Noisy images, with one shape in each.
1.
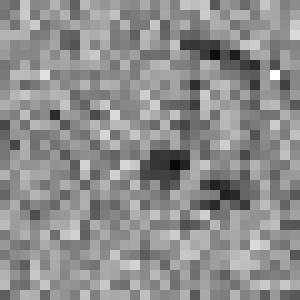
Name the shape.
pair of musical notes
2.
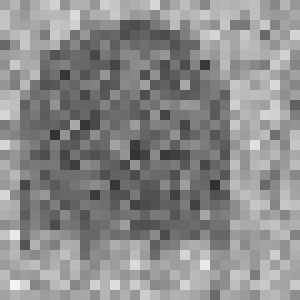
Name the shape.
ghost
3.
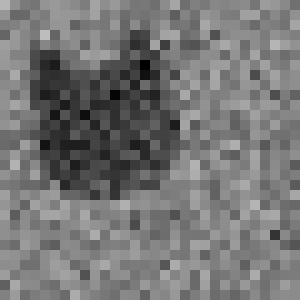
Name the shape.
cat's head
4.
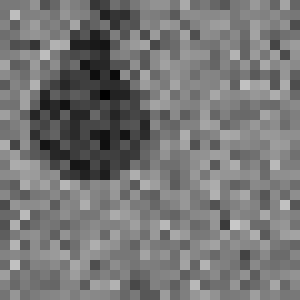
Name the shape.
pear
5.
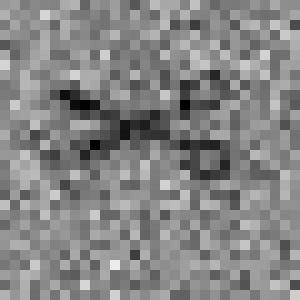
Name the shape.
pair of scissors
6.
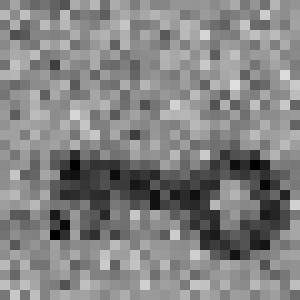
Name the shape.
key
